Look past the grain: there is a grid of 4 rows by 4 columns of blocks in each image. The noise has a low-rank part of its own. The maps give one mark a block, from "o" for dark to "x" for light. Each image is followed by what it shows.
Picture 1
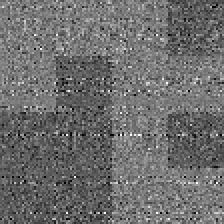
xxxo
xoxx
ooxo
ooxx
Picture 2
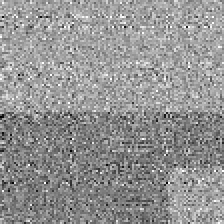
xxxx
xxxx
oooo
ooox
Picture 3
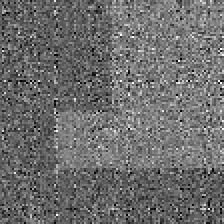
ooxx
ooxx
oxxx
oooo
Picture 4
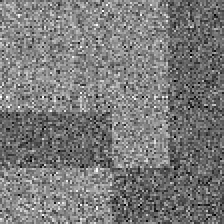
xxxo
xxxo
ooxo
xxoo
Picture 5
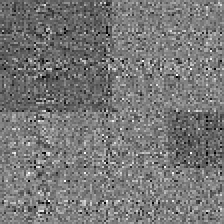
ooxx
ooxx
xxxo
xxxx
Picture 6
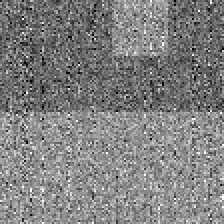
ooxo
oooo
xxxx
xxxx
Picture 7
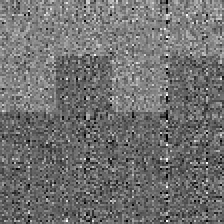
xxxx
xoxo
oooo
oooo
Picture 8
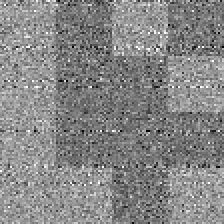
xoxo
xoox
xooo
xxox
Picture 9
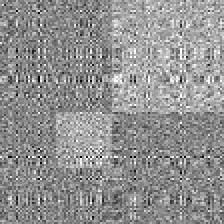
ooxx
ooxx
oxoo
oooo
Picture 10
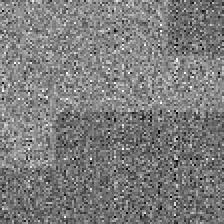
xxxo
xxxx
xooo
oooo
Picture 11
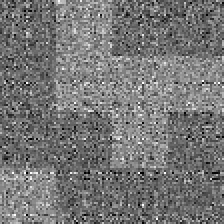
oxoo
oxxx
ooxo
xooo
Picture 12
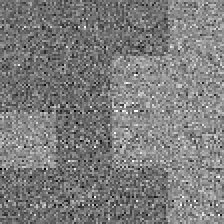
ooox
ooxx
xoxx
ooox
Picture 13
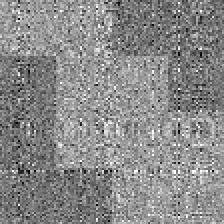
xxoo
oxxo
oxxx
ooxx
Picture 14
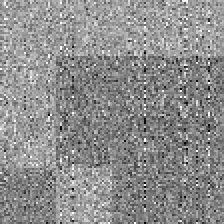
xxxx
xooo
xooo
oxoo
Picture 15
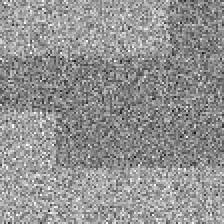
xxxo
oooo
xooo
xxxx
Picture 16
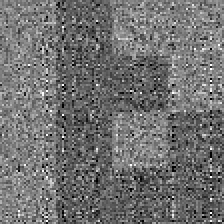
xoxx
xoox
xoxo
xooo
